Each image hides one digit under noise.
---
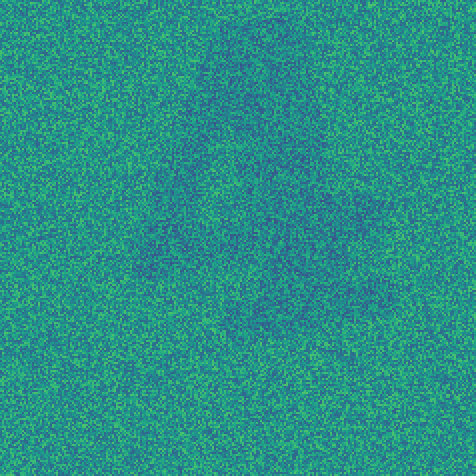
4
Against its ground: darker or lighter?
darker
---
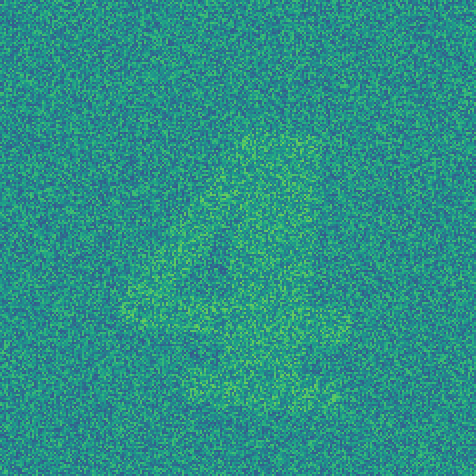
4
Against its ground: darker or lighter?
lighter
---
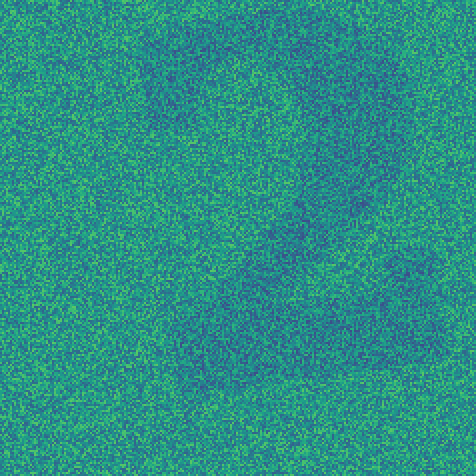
2
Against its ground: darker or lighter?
darker
